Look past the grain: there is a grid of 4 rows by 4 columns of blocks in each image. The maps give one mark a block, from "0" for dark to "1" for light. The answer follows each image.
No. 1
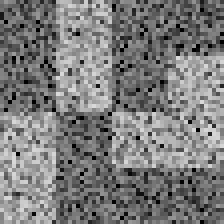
0 1 0 0
0 1 0 1
1 0 1 1
1 0 0 0
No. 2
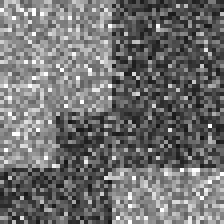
1 1 0 0
1 1 0 0
1 0 0 0
0 0 1 1
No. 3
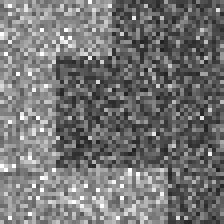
1 1 0 0
1 0 0 0
1 0 0 0
1 1 1 0
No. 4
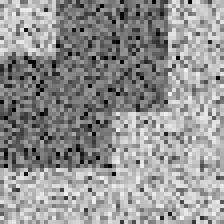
1 0 0 1
0 0 0 1
0 0 1 1
1 1 1 1
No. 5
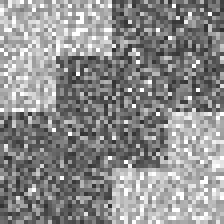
1 1 0 0
1 0 0 0
0 0 0 1
0 0 1 1
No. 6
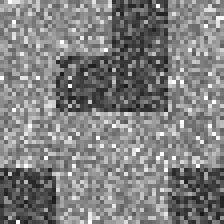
1 1 0 1
1 0 0 1
1 1 1 1
0 1 1 0
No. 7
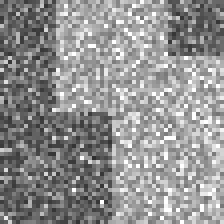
0 1 1 0
0 1 1 1
0 0 1 1
0 0 1 1
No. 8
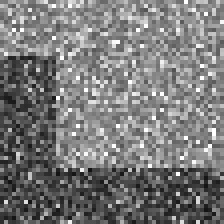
1 1 1 1
0 1 1 1
0 1 1 1
0 0 0 0
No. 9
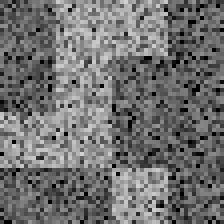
0 1 1 0
0 1 0 0
1 1 0 0
0 0 1 0
